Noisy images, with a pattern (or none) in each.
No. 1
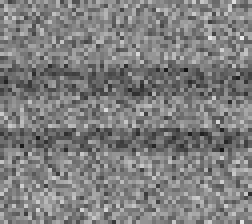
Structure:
bands of rows
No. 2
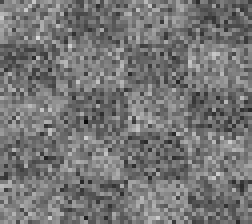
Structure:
a checkerboard
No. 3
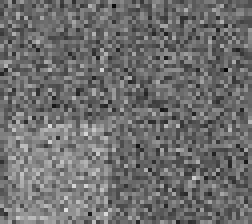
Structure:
one block
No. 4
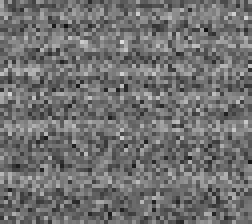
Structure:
bands of rows
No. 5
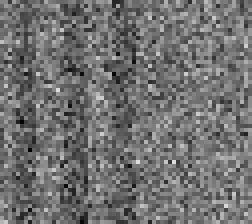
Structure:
bands of columns
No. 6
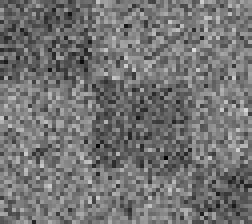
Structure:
blocks along the diagonal
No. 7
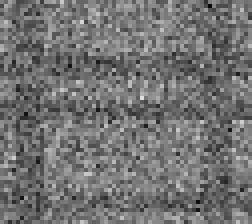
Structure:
bands of rows crossing bands of columns
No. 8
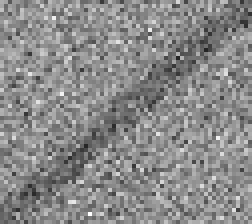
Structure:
a diagonal band
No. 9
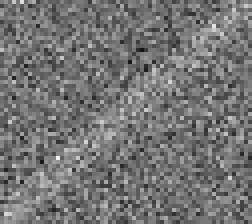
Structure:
a diagonal band
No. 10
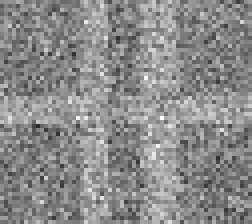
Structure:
bands of rows crossing bands of columns
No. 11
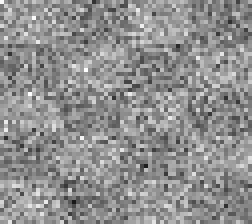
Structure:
a checkerboard
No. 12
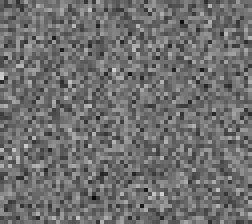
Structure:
only noise
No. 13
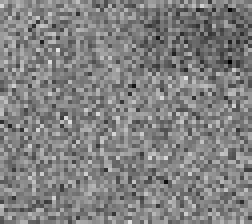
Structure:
one block
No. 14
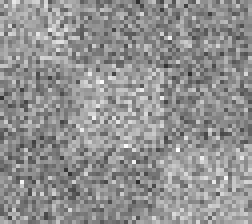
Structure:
blocks along the diagonal
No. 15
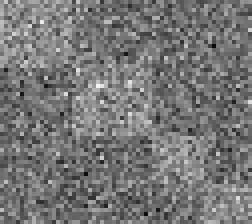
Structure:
blocks along the diagonal
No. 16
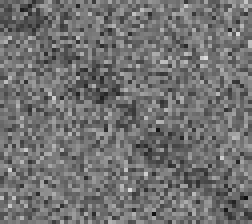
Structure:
blocks along the diagonal
